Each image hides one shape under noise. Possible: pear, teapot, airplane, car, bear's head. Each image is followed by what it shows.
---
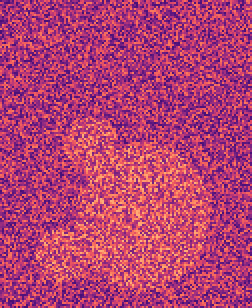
light bear's head
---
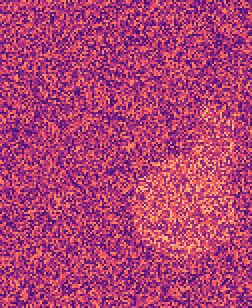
light pear
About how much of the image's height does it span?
half
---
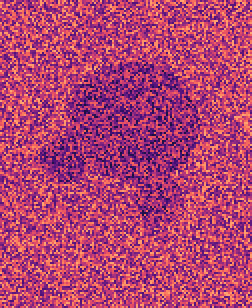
dark bear's head
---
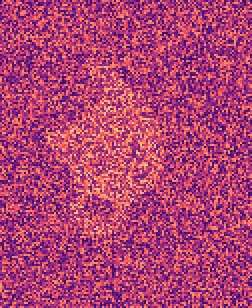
light teapot
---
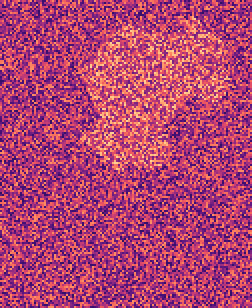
light car
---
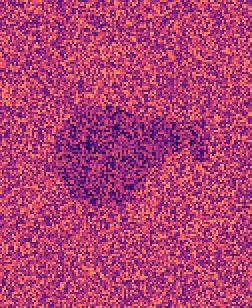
dark pear
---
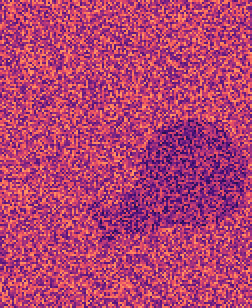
dark pear
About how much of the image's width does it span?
two thirds
